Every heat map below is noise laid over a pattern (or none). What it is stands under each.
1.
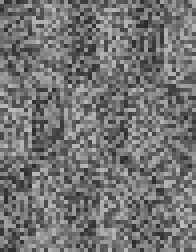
a checkerboard
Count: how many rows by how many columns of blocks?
3 by 6
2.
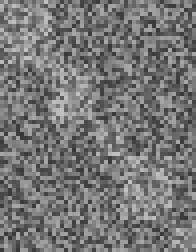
blocks along the diagonal
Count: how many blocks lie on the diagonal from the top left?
5
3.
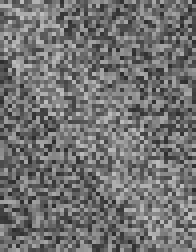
a diagonal band
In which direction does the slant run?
top left to bottom right
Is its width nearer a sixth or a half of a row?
a half
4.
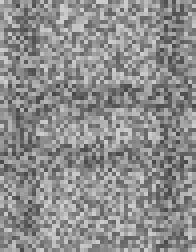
bands of rows crossing bands of columns
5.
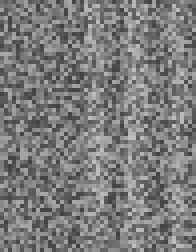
bands of columns
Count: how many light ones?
3
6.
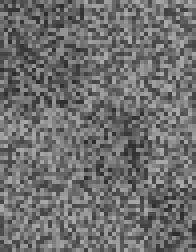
blocks along the diagonal
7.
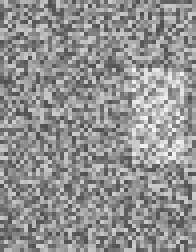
one block
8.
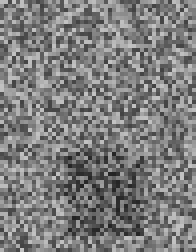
one block
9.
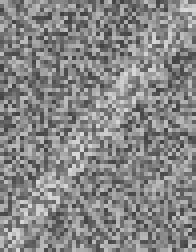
a diagonal band
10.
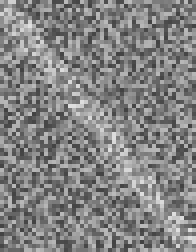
a diagonal band
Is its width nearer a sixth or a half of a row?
a sixth
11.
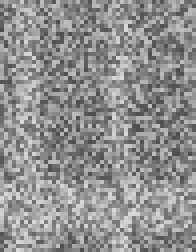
bands of rows crossing bands of columns
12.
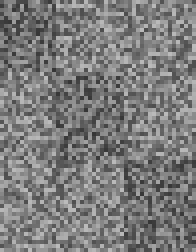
blocks along the diagonal
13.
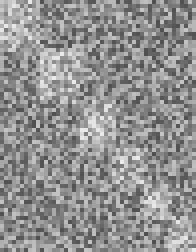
blocks along the diagonal
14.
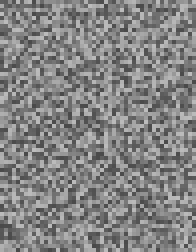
only noise
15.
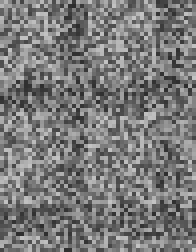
bands of rows crossing bands of columns
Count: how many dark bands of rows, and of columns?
2 and 2
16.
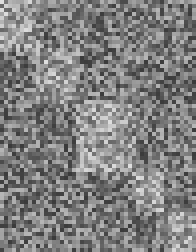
blocks along the diagonal
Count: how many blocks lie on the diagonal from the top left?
5
